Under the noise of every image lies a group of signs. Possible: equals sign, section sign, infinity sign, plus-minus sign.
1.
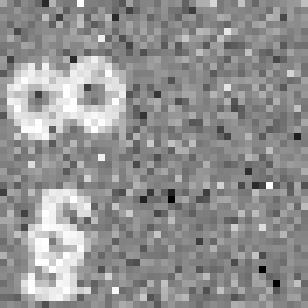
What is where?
top left: light infinity sign; bottom left: light section sign
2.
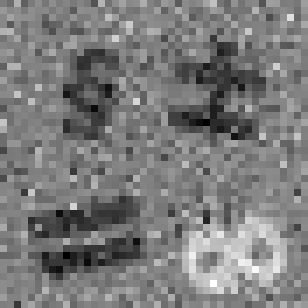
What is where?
top left: dark section sign; top right: dark plus-minus sign; bottom left: dark equals sign; bottom right: light infinity sign
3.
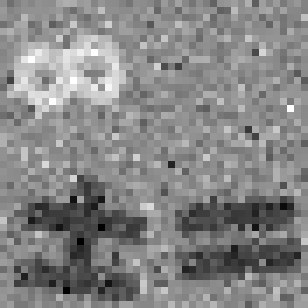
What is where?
top left: light infinity sign; bottom left: dark plus-minus sign; bottom right: dark equals sign
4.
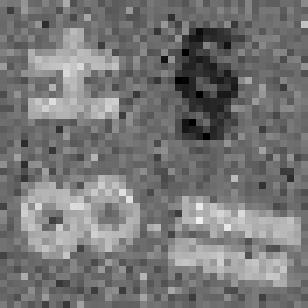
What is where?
top left: light plus-minus sign; top right: dark section sign; bottom left: light infinity sign; bottom right: light equals sign
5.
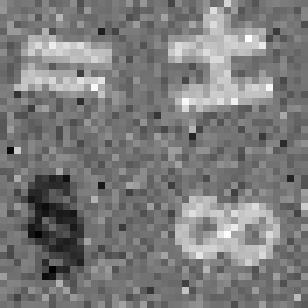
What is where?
top left: light equals sign; top right: light plus-minus sign; bottom left: dark section sign; bottom right: light infinity sign
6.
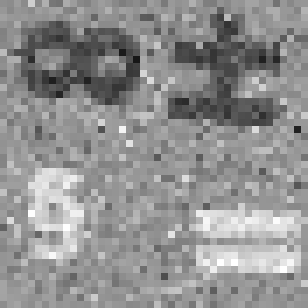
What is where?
top left: dark infinity sign; top right: dark plus-minus sign; bottom left: light section sign; bottom right: light equals sign
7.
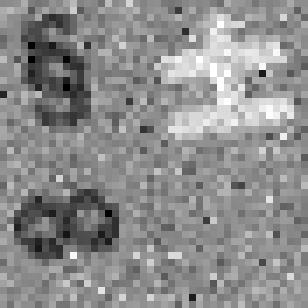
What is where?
top left: dark section sign; top right: light plus-minus sign; bottom left: dark infinity sign
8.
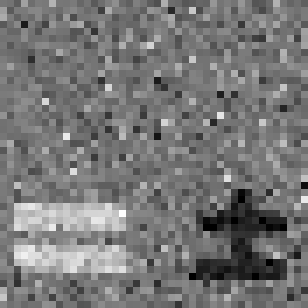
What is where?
bottom left: light equals sign; bottom right: dark plus-minus sign
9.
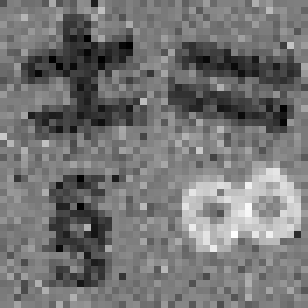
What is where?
top left: dark plus-minus sign; top right: dark equals sign; bottom left: dark section sign; bottom right: light infinity sign
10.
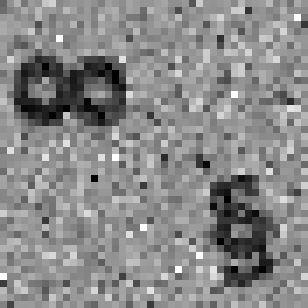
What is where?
top left: dark infinity sign; bottom right: dark section sign
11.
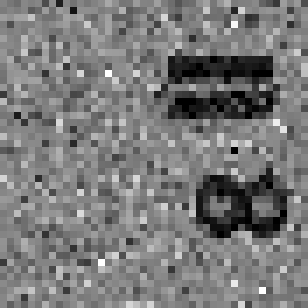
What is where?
top right: dark equals sign; bottom right: dark infinity sign
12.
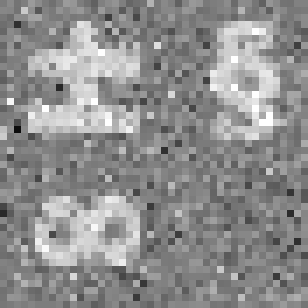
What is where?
top left: light plus-minus sign; top right: light section sign; bottom left: light infinity sign
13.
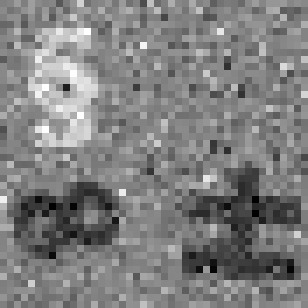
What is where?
top left: light section sign; bottom left: dark infinity sign; bottom right: dark plus-minus sign
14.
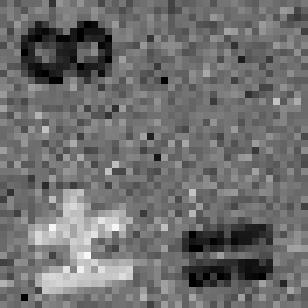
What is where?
top left: dark infinity sign; bottom left: light plus-minus sign; bottom right: dark equals sign
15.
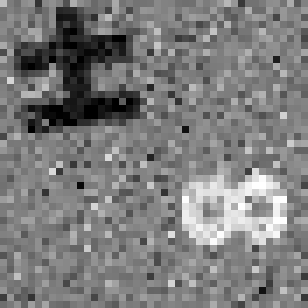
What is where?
top left: dark plus-minus sign; bottom right: light infinity sign
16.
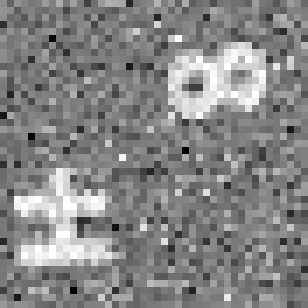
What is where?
top right: light infinity sign; bottom left: light plus-minus sign
